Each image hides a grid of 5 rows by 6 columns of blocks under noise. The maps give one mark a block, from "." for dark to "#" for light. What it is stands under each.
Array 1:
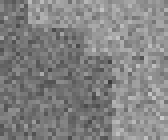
.#####
...###
....##
....##
....##
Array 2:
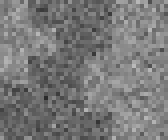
#...##
##..##
#..###
...###
....##
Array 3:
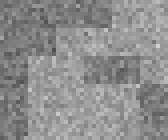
....##
..####
.##..#
.####.
.####.
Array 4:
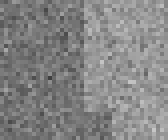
...###
...###
...###
...###
....##
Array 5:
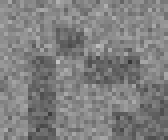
######
##.###
#.#..#
#.###.
#.##..
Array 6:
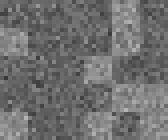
....#.
#...#.
...#..
....##
#..#.#
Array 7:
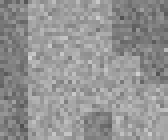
.###..
.###..
.####.
.#####
.##.##
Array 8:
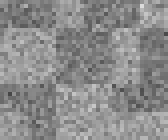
..#..#
##..#.
##..#.
..##..
#.####
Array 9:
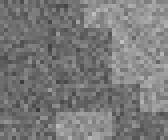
...###
....##
....##
.....#
..##..
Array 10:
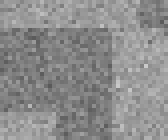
#####.
....##
....##
....##
##..##
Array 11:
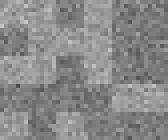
##.#..
.###..
##.#..
....##
#.#...
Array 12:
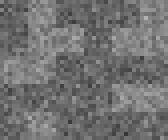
.#...#
.##.##
##....
....##
.#....
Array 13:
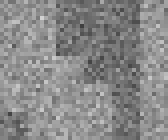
##...#
##...#
###..#
####.#
.###.#
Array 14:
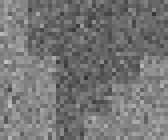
#.....
#.....
##...#
##..##
##.###
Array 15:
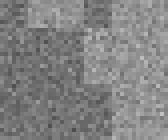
.##.##
...###
...###
....##
....##
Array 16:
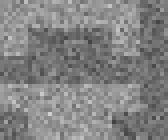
#####.
#...#.
......
#####.
.###..
